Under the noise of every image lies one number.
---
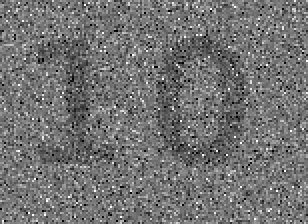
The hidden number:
10
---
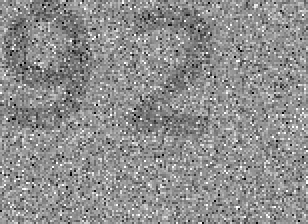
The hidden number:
92
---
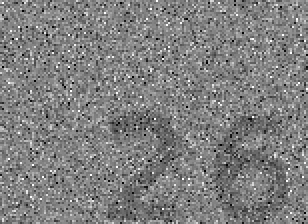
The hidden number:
26
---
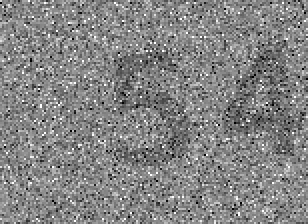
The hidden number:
54
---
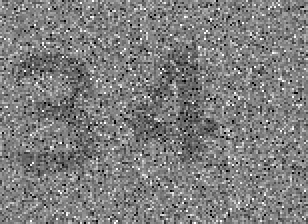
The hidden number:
34
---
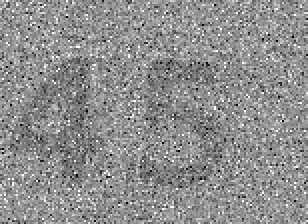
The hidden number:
45
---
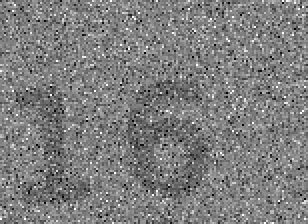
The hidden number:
16
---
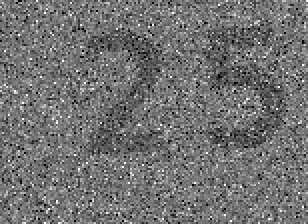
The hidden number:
25
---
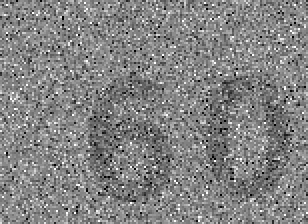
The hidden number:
60
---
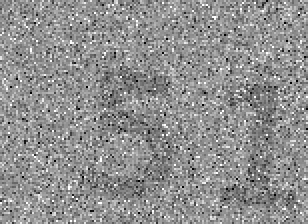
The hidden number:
51
